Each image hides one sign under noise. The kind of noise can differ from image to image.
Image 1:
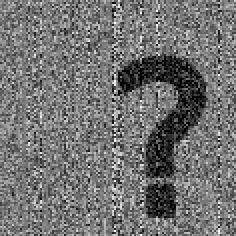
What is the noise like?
columns of uneven size
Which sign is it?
question mark
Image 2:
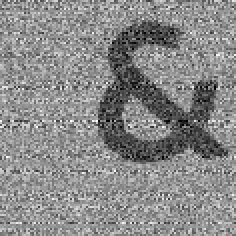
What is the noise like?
rows of uneven size
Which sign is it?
ampersand
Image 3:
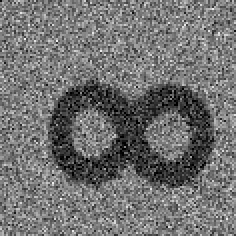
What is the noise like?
independent entries
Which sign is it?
infinity sign
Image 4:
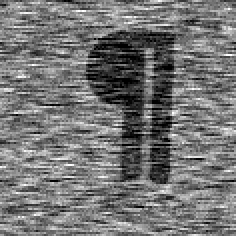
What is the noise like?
streaked along the rows
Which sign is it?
pilcrow
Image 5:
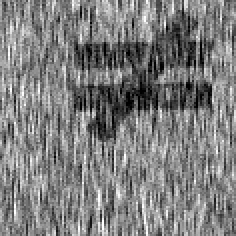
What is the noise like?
streaked along the columns
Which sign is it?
not-equal sign
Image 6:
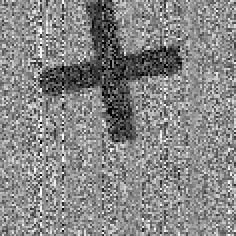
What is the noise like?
columns of uneven size
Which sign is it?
plus sign
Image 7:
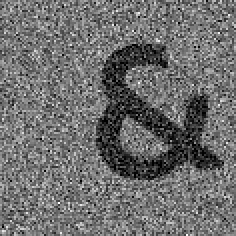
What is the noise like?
independent entries
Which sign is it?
ampersand
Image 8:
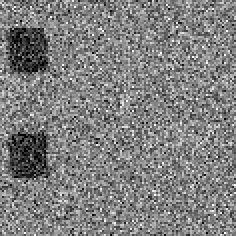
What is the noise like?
independent entries
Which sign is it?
colon
